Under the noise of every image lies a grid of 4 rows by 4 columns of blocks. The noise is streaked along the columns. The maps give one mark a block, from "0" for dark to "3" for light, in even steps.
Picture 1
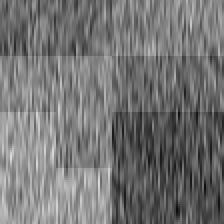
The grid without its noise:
1 1 2 2
2 2 1 1
3 2 0 0
3 3 0 0
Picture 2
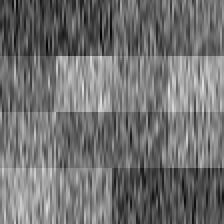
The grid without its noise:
0 0 1 1
1 3 2 3
2 1 1 2
3 2 0 0
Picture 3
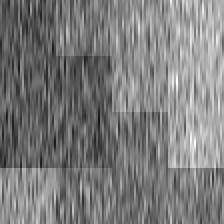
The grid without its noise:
0 1 2 3
0 0 2 3
0 0 1 3
2 1 1 1
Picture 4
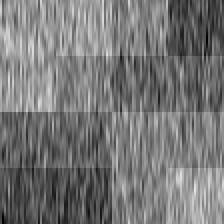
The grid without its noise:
3 3 2 0
3 2 1 1
1 1 2 2
0 0 2 3
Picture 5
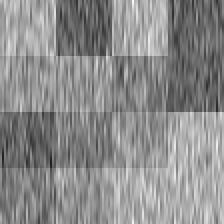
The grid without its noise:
3 0 3 0
2 2 1 0
0 1 2 3
1 2 3 3
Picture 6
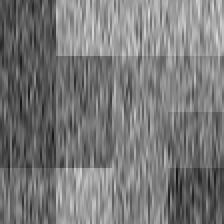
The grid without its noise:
0 3 3 3
0 1 2 2
0 1 2 1
1 3 2 0
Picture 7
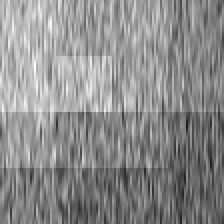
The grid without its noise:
3 2 2 1
3 3 2 1
2 1 1 0
1 0 0 0
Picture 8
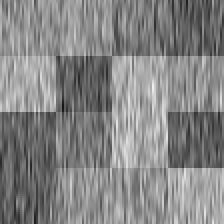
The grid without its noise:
2 2 1 0
3 0 3 2
0 1 3 0
0 2 2 3
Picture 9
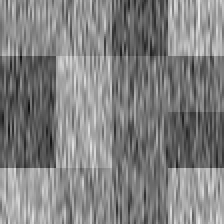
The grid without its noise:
2 2 0 3
0 3 1 1
0 3 1 0
3 2 1 3
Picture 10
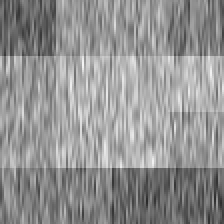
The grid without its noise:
0 2 2 1
2 3 3 3
2 3 3 2
1 1 0 0
